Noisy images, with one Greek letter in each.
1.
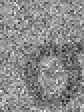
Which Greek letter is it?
sigma
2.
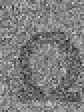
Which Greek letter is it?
omega
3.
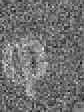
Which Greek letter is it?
phi
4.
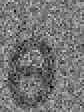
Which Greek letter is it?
theta
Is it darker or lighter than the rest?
darker
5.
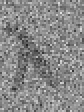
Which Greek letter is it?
lambda
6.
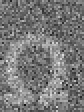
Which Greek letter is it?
omega
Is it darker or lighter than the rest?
lighter
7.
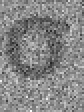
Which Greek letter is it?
sigma
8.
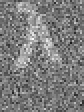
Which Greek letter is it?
lambda
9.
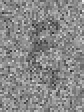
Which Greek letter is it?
xi
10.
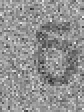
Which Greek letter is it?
delta
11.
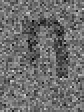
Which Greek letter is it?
eta
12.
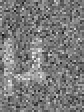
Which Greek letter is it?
mu
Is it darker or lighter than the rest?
lighter
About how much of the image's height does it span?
half
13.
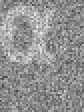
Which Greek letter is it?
alpha
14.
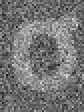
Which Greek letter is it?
sigma
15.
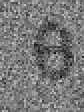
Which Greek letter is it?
theta
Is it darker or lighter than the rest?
darker
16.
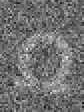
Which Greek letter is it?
omega
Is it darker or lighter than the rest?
lighter
